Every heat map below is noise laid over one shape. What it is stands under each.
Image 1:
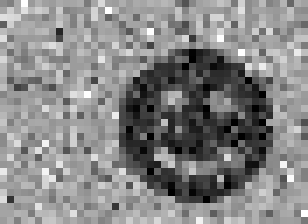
dark smiling face
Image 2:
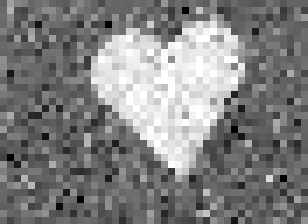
light heart
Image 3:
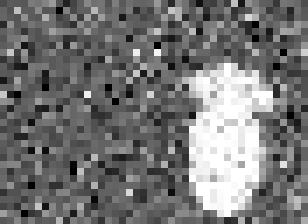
light footprint
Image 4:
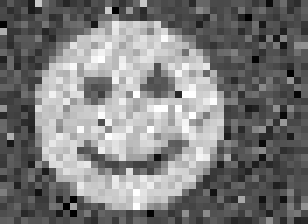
light smiling face
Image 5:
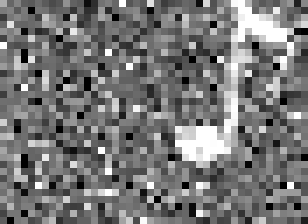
light musical note
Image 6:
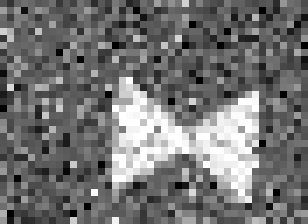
light bow tie
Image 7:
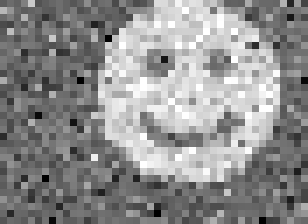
light smiling face
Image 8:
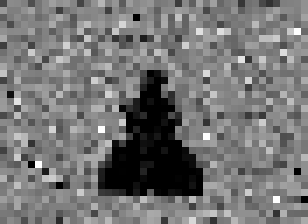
dark chess pawn
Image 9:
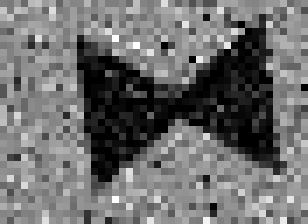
dark bow tie
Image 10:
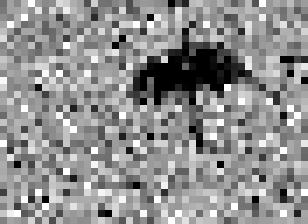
dark umbrella
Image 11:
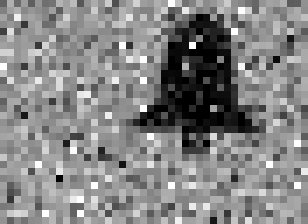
dark bell
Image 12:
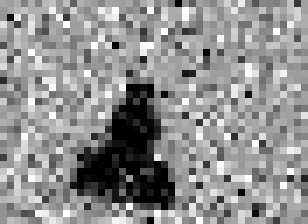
dark chess pawn
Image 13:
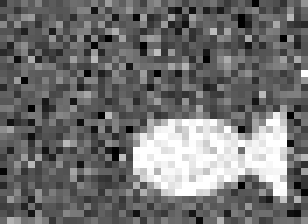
light fish
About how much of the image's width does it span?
half
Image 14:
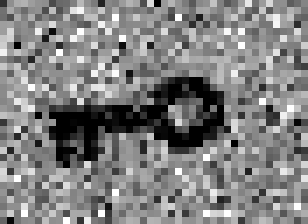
dark key
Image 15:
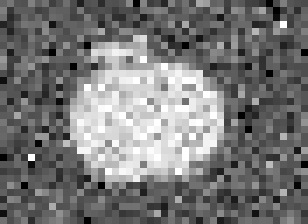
light apple
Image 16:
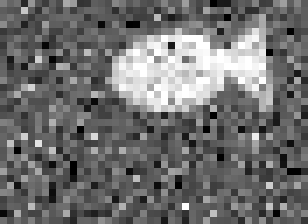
light fish
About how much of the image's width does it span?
half
